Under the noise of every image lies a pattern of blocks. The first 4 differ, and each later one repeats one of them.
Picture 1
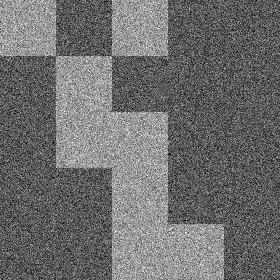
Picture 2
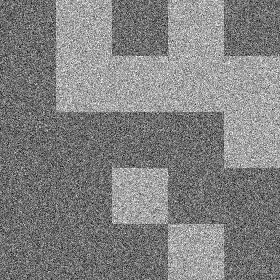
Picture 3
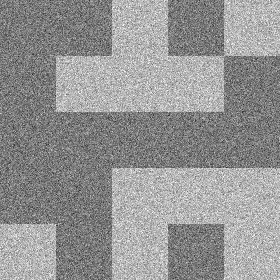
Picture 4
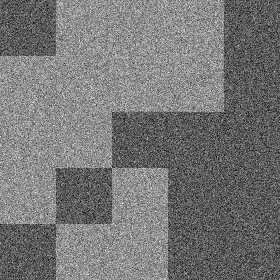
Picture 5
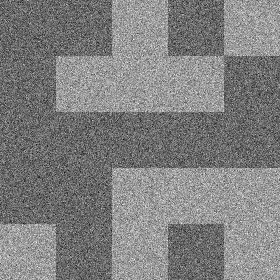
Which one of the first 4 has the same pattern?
3
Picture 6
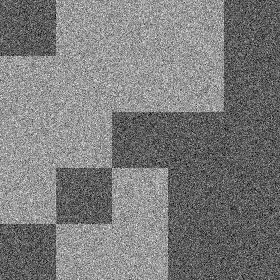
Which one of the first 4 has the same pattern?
4
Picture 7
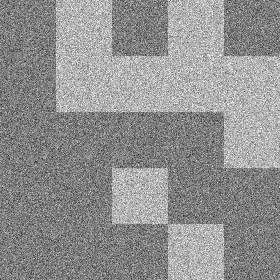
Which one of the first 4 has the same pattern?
2
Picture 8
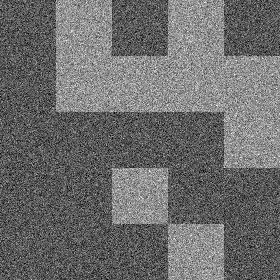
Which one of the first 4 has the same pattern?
2
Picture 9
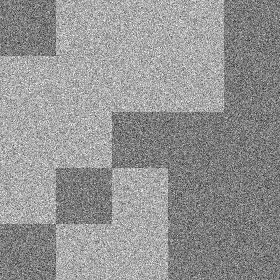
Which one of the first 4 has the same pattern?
4
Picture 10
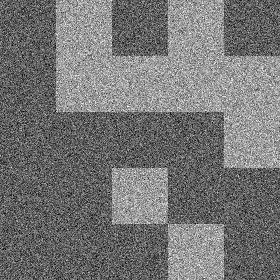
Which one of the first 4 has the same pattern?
2
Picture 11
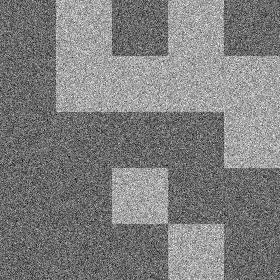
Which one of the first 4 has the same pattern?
2
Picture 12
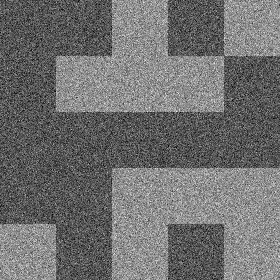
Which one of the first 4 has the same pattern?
3
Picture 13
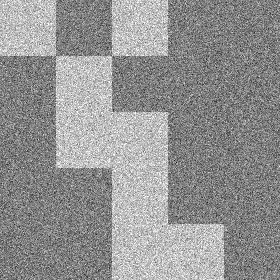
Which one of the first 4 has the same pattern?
1
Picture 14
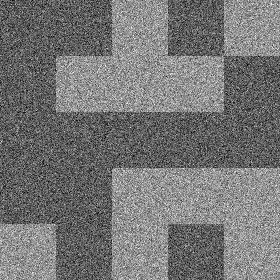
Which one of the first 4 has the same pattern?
3
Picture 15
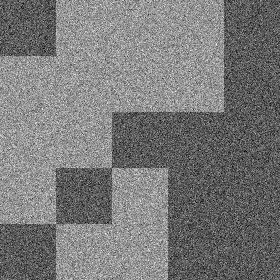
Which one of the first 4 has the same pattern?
4
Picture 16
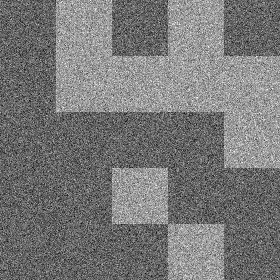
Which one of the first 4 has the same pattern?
2
